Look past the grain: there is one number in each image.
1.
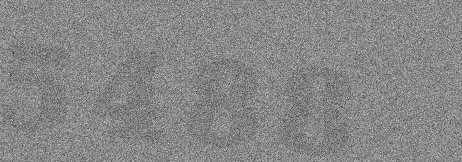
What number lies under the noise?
5488
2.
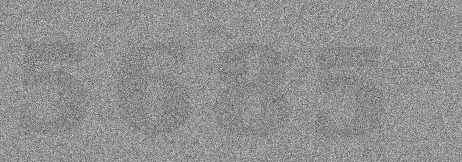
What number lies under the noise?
5685
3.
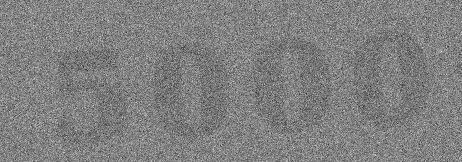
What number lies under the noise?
5000
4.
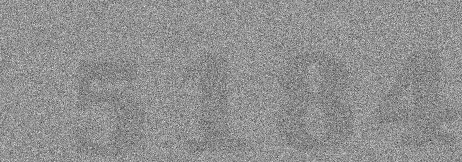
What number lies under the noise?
5184
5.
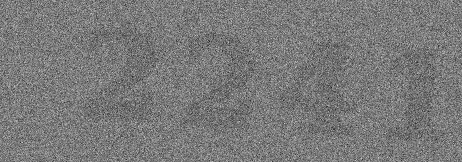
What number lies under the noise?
2241
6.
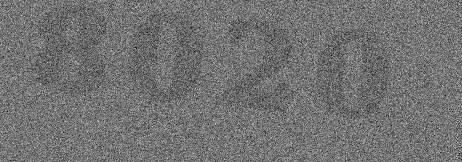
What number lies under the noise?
8020
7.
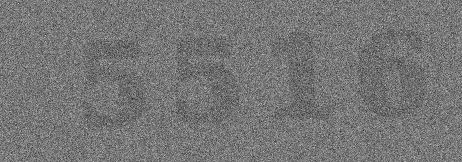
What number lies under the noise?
5516
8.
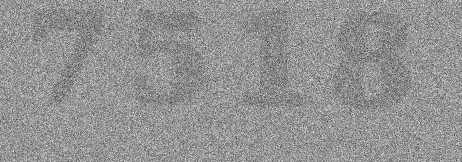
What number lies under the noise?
7518
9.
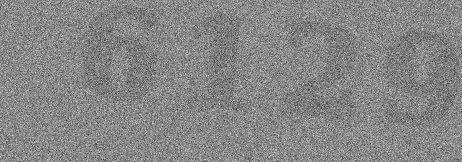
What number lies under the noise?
6129
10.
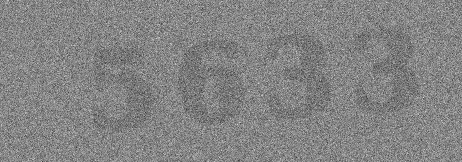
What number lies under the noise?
5633
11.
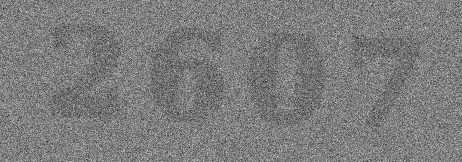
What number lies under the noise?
2607
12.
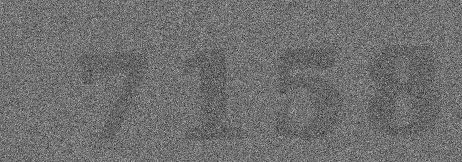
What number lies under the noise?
7158
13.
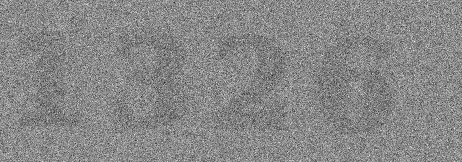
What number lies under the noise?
1326
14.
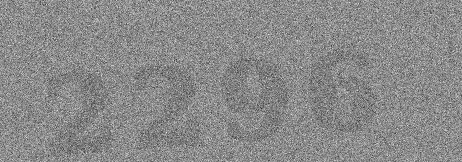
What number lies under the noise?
2296
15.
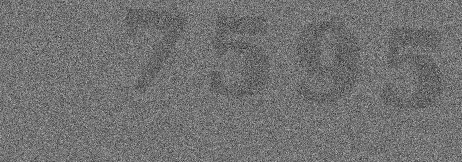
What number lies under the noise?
7595
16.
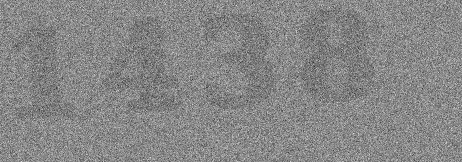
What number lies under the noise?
1438
